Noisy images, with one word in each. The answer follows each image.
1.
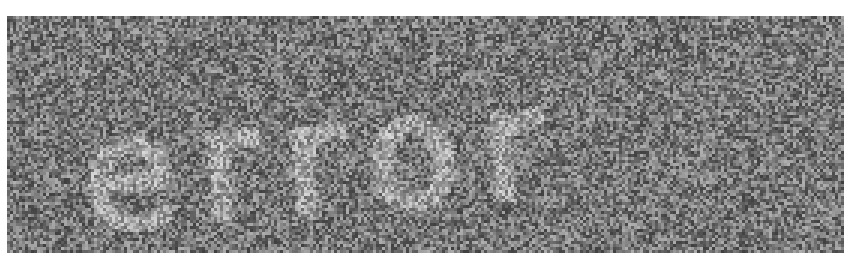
error
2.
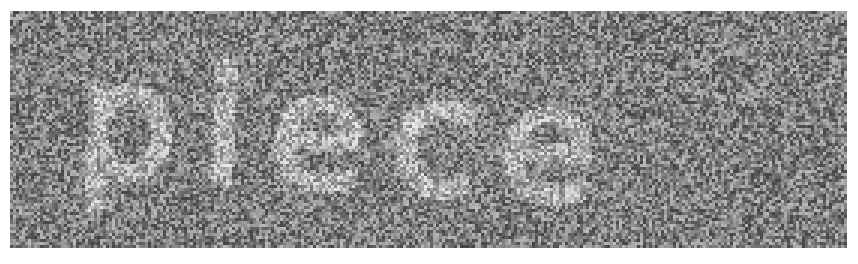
piece
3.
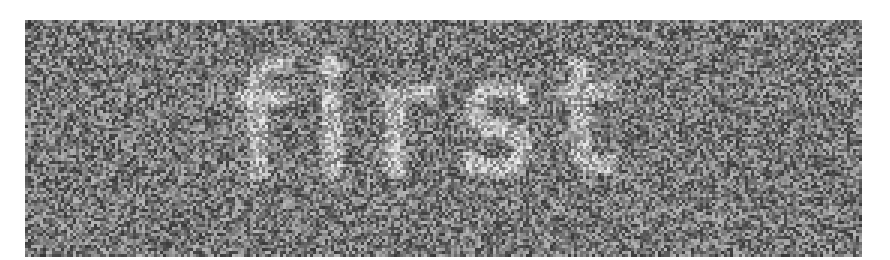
first
